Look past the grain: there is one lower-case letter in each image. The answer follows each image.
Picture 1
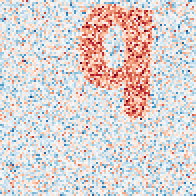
q
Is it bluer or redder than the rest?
redder
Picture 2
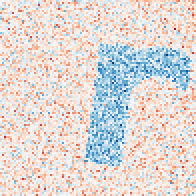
r
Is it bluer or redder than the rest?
bluer
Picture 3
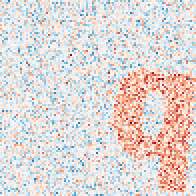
q
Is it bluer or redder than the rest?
redder
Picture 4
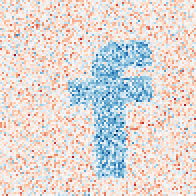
f
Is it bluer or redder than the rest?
bluer
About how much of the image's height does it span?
two thirds
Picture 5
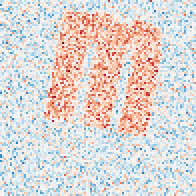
m
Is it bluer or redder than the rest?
redder
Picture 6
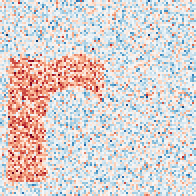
r
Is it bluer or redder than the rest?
redder
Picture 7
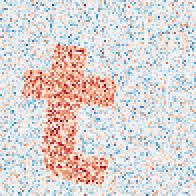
t
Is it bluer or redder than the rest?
redder
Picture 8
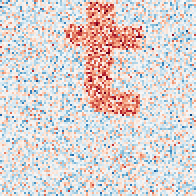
t
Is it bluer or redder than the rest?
redder
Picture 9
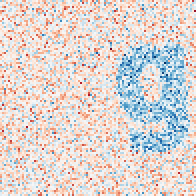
g
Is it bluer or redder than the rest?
bluer
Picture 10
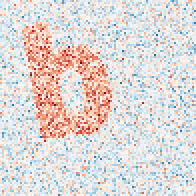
b
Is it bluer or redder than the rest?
redder
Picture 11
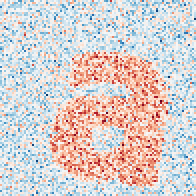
a
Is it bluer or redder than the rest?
redder
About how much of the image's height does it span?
two thirds
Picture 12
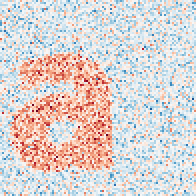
a
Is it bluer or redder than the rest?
redder
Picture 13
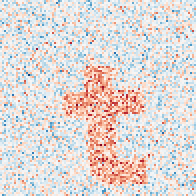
t
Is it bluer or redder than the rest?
redder
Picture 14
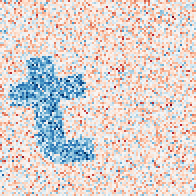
t
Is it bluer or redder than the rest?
bluer
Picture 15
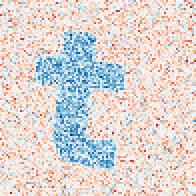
t
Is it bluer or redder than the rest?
bluer
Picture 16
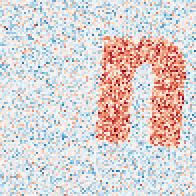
n
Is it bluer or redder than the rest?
redder
